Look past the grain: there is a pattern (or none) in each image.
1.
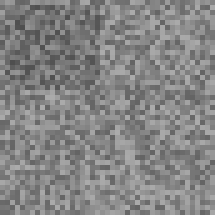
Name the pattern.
one block
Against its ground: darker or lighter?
darker
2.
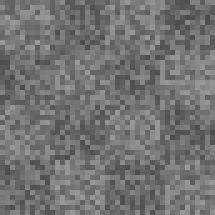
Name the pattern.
a checkerboard
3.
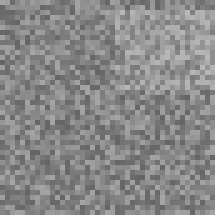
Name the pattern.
one block
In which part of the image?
top right
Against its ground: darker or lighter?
lighter
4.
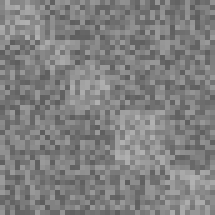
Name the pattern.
blocks along the diagonal
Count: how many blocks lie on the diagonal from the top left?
5
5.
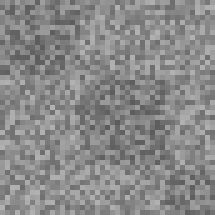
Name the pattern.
blocks along the diagonal
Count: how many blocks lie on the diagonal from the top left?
3
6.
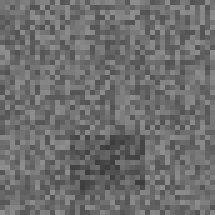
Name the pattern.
one block
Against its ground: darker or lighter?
darker
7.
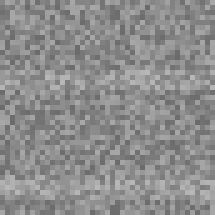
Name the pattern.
bands of rows
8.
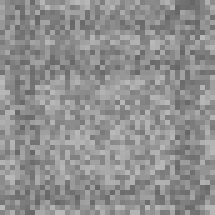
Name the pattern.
bands of rows crossing bands of columns
